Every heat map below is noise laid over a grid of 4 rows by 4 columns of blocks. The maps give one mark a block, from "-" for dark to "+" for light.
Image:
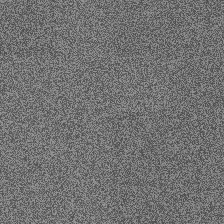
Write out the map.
- + - -
+ + + -
+ + - -
+ + - -
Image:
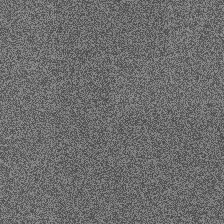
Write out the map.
+ - - +
+ - + +
+ - - -
+ - - -
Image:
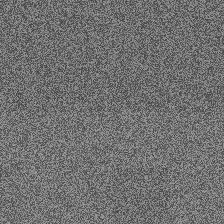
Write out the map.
- - - -
- - - -
+ + + +
+ + - +
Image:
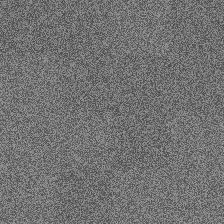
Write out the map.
- - + -
+ - - -
+ + - +
+ - + +
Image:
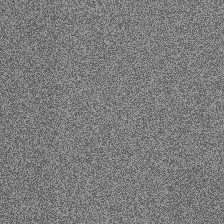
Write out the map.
- + + +
- + + +
- + + +
- + + -
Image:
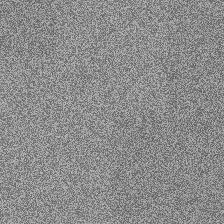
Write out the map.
- + + -
+ + + -
+ + - -
+ + - -
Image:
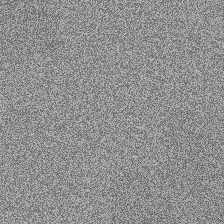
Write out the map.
- + + +
+ + + +
+ + + -
+ + - -
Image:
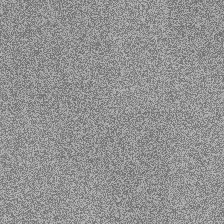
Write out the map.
- - + -
- - + +
+ - - +
+ + - +
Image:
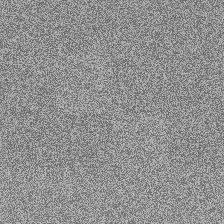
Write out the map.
- - - -
- + - -
- - + -
+ + + +
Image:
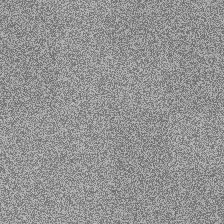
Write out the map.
- + - -
- + + -
+ + - +
+ + - -
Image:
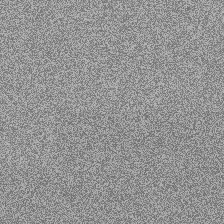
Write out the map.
+ + + +
+ + + +
+ - - -
- - - -
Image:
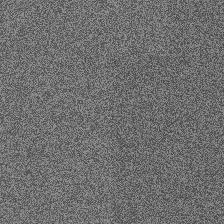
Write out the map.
+ + + -
+ + - -
+ + - -
+ + - -
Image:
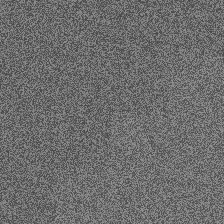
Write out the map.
- - - -
- - - +
- - + +
- + + +
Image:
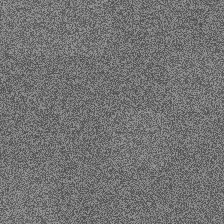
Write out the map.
+ + - -
- - - +
- - + -
+ - - -
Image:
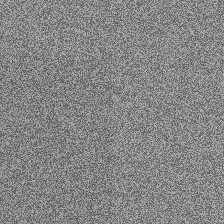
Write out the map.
+ + + +
- - + +
- - + +
- - + +
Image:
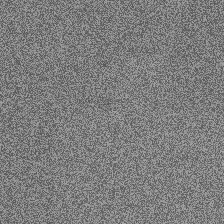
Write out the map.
- - - -
- - + -
- + + +
- + + +
